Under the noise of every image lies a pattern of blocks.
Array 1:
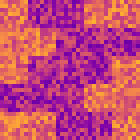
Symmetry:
the same after a half turn
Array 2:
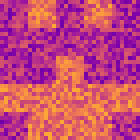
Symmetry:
left and right mirror each other
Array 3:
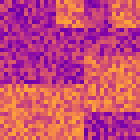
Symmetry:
no symmetry
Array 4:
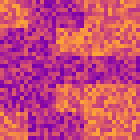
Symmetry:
top and bottom mirror each other
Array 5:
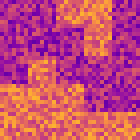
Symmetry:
no symmetry
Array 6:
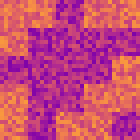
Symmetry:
mirrored about the diagonal from the top left
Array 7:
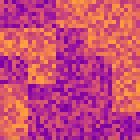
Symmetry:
no symmetry
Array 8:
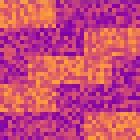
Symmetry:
the same after a half turn
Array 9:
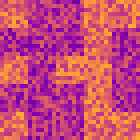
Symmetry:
top and bottom mirror each other
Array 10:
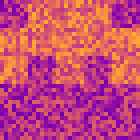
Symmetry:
left and right mirror each other
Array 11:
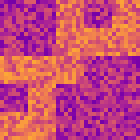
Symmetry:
mirrored about the diagonal from the top left
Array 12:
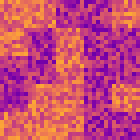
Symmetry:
no symmetry
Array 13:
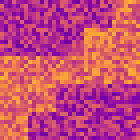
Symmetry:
the same after a half turn
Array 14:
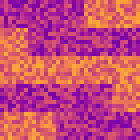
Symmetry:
the same after a half turn
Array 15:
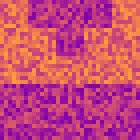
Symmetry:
left and right mirror each other
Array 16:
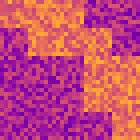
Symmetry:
mirrored about the diagonal from the bottom left
